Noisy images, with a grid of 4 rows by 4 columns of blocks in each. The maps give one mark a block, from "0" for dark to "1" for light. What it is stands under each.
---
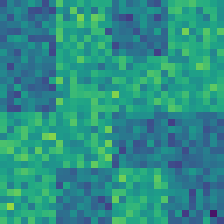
0 1 0 1
0 1 1 1
1 1 0 0
1 0 1 0
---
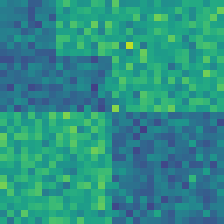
0 1 1 1
0 0 1 1
1 1 0 0
1 1 0 0
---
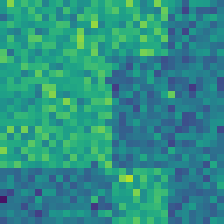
1 1 1 0
1 1 0 0
1 1 0 0
0 0 1 0
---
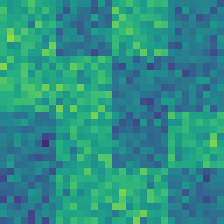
1 0 1 0
1 1 0 0
0 1 0 1
0 1 1 0
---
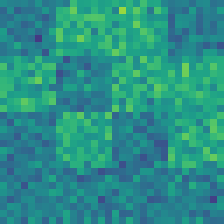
0 1 1 0
1 0 1 1
0 1 0 1
0 0 0 0
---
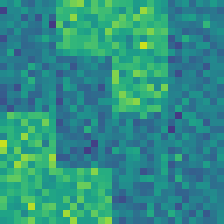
0 1 1 0
0 0 1 0
1 0 0 0
1 1 0 0
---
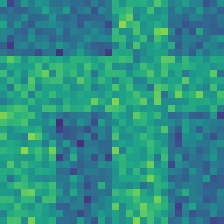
0 0 1 0
1 1 1 1
1 0 1 0
1 0 1 0
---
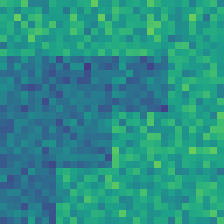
1 1 1 1
0 0 0 1
0 0 1 1
0 1 1 1
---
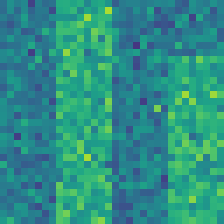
0 1 0 0
0 1 0 1
0 1 0 1
0 1 0 1
